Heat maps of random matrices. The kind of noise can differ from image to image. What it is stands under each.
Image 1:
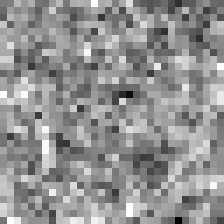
blotchy
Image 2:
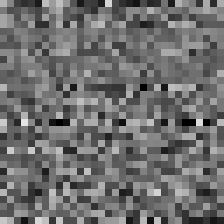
rows of uneven size
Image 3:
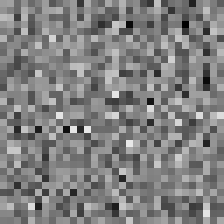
low rank plus noise
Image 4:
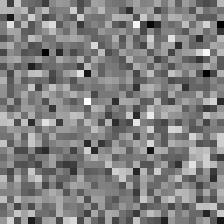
low rank plus noise
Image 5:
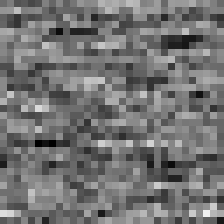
streaked along the rows
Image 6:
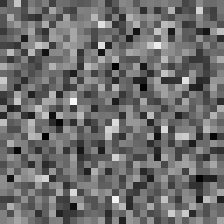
independent entries
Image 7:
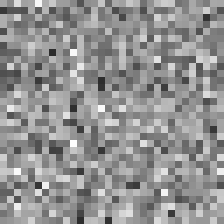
low rank plus noise
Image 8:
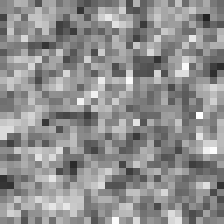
blotchy
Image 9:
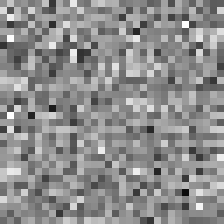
low rank plus noise
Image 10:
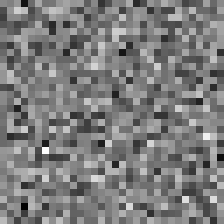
independent entries
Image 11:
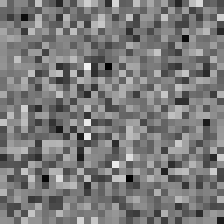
low rank plus noise
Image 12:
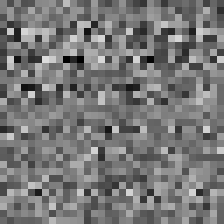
rows of uneven size
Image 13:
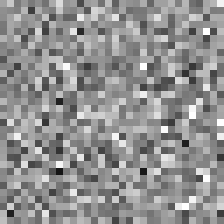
low rank plus noise
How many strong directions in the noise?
three or four
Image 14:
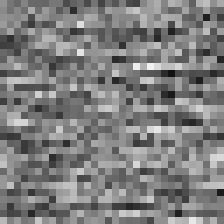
streaked along the rows
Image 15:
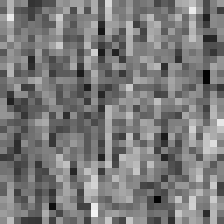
streaked along the columns
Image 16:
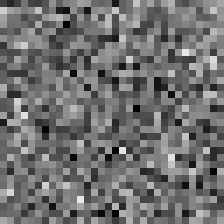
independent entries
